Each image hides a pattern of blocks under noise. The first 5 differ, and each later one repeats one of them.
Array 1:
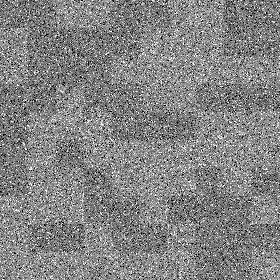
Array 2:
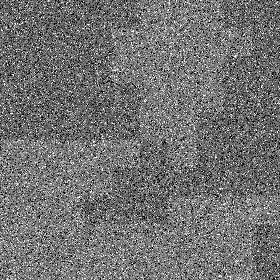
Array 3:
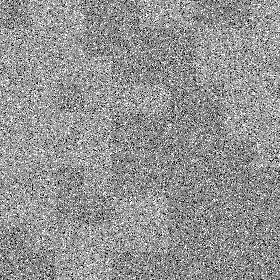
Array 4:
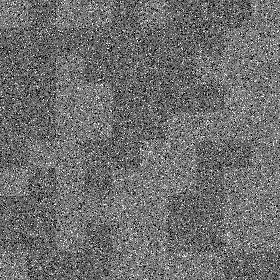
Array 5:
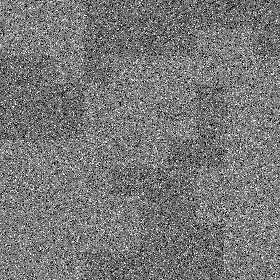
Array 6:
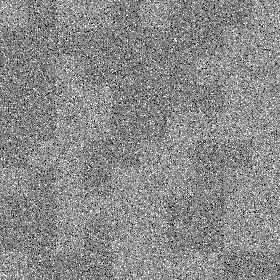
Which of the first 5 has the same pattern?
4
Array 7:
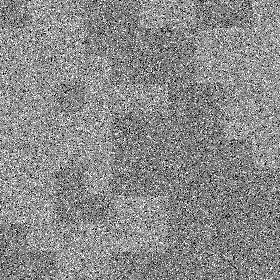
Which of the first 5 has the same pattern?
3
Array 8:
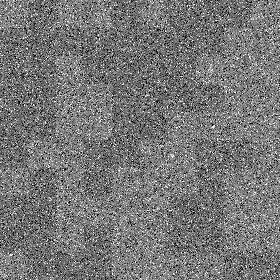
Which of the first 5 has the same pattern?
4
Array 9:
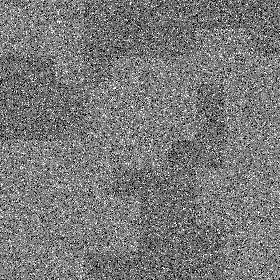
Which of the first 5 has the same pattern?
5
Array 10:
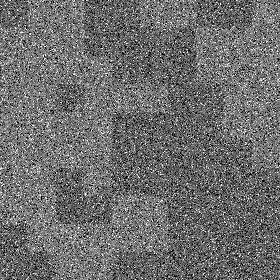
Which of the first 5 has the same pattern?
3
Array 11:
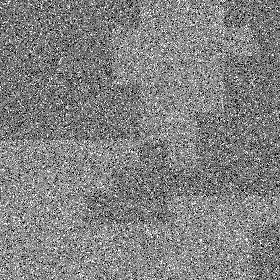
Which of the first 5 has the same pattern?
2
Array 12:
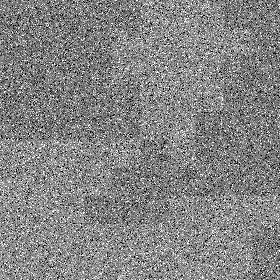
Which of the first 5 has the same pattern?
2
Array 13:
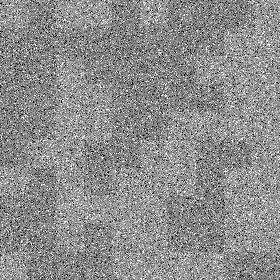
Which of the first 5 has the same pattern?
4
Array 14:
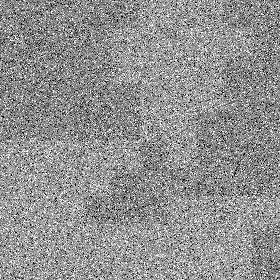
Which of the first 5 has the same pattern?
2
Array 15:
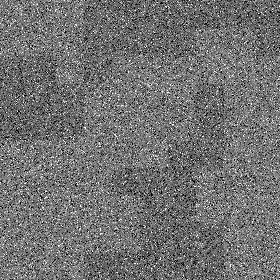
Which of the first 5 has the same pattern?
5
